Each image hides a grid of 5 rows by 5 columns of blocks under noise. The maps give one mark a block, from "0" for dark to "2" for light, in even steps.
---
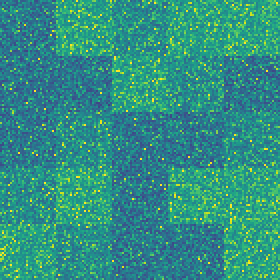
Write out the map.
02122
00210
01001
12022
21002
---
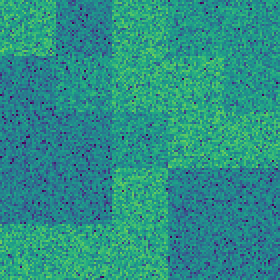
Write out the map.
20211
01221
00122
00200
22200
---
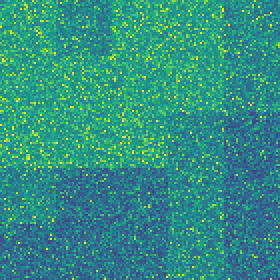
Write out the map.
21221
22221
22210
10010
00010
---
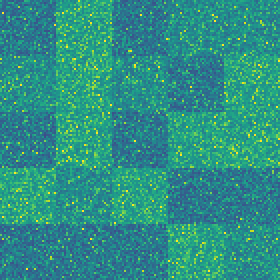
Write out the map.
02011
12102
02022
21200
00021
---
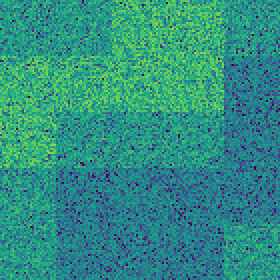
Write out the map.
11221
22220
21110
10000
10001
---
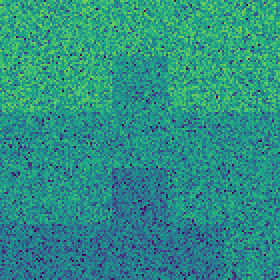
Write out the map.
22222
22122
11111
11011
00001
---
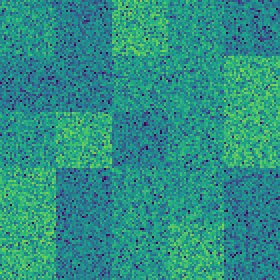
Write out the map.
10210
00112
12012
20110
20120
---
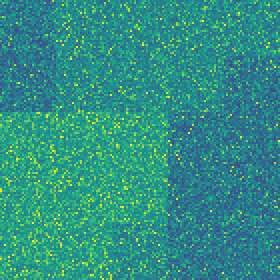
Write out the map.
01111
01110
22200
22200
22100
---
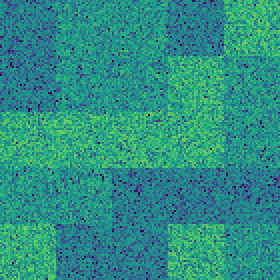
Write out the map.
01102
01121
22221
11000
20021
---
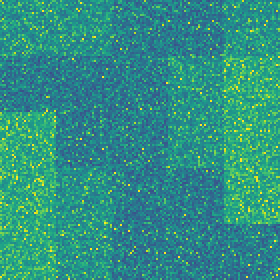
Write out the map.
11001
00012
20012
21002
21000
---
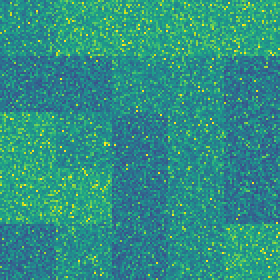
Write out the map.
12222
00110
21010
22010
01012
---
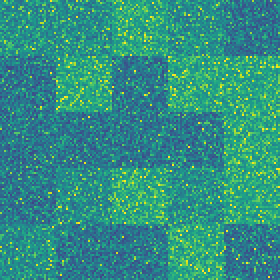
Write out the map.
11210
02022
00002
01212
10020
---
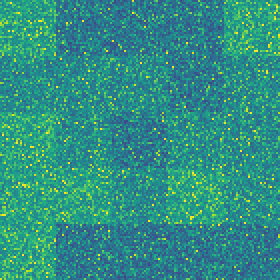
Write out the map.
20002
11101
21011
22121
20000
